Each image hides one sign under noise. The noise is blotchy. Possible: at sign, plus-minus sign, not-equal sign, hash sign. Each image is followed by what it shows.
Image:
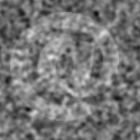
at sign
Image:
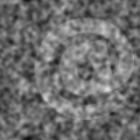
at sign
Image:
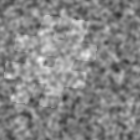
hash sign
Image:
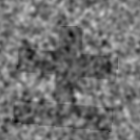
plus-minus sign
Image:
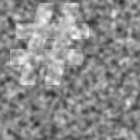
hash sign
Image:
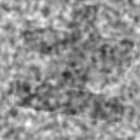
plus-minus sign
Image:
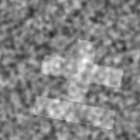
plus-minus sign
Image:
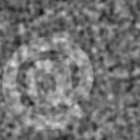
at sign
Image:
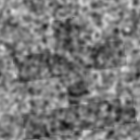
plus-minus sign
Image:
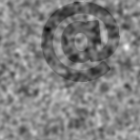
at sign
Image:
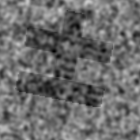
plus-minus sign
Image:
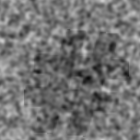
hash sign
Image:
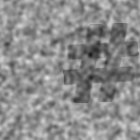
hash sign
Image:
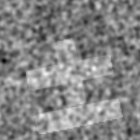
plus-minus sign
